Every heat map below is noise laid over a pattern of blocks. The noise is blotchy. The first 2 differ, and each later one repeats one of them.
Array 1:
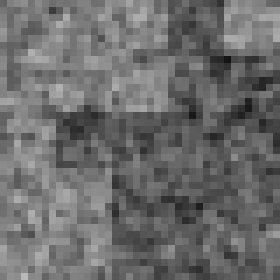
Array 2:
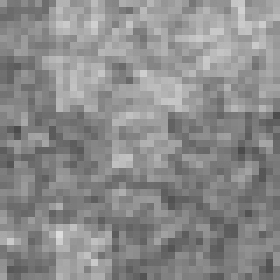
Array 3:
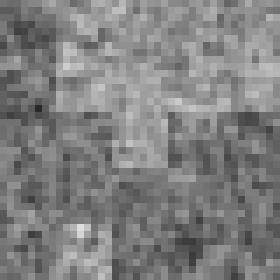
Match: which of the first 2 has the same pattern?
2
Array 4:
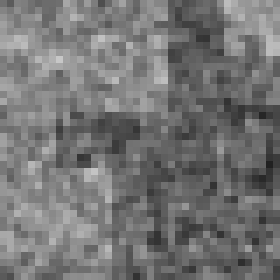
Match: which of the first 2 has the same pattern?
1
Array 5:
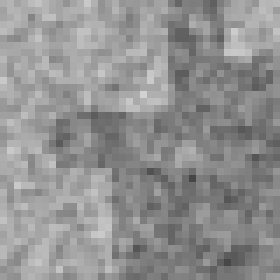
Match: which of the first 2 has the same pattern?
1
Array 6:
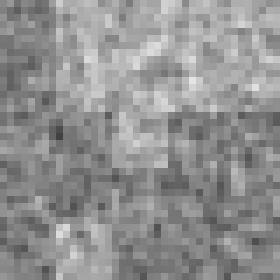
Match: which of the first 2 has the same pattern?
2
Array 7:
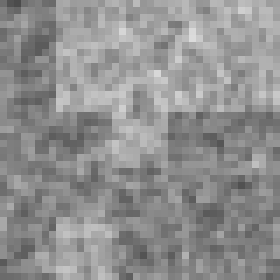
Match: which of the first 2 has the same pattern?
2
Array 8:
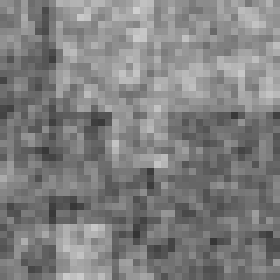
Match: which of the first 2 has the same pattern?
2
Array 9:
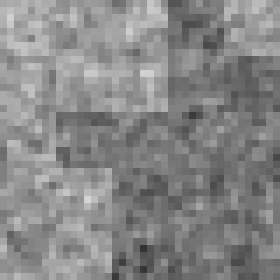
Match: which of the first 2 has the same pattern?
1
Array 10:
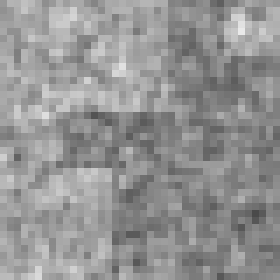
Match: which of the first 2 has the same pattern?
1
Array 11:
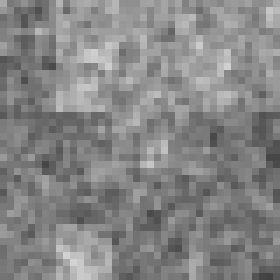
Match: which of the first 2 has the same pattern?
2
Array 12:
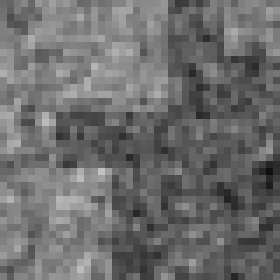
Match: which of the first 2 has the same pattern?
1
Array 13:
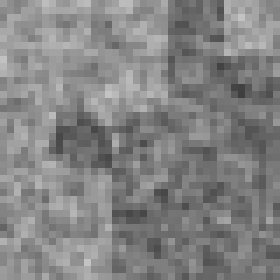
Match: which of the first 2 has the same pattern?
1
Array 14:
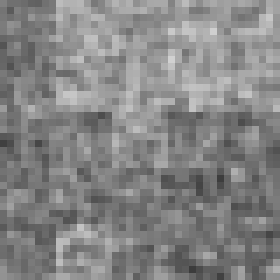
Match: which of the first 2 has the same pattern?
2
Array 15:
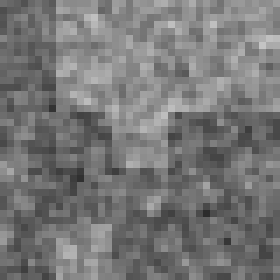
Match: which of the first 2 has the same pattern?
2
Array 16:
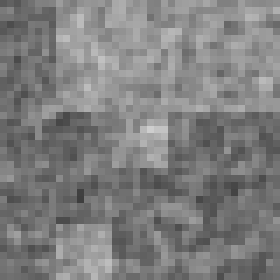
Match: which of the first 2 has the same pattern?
2
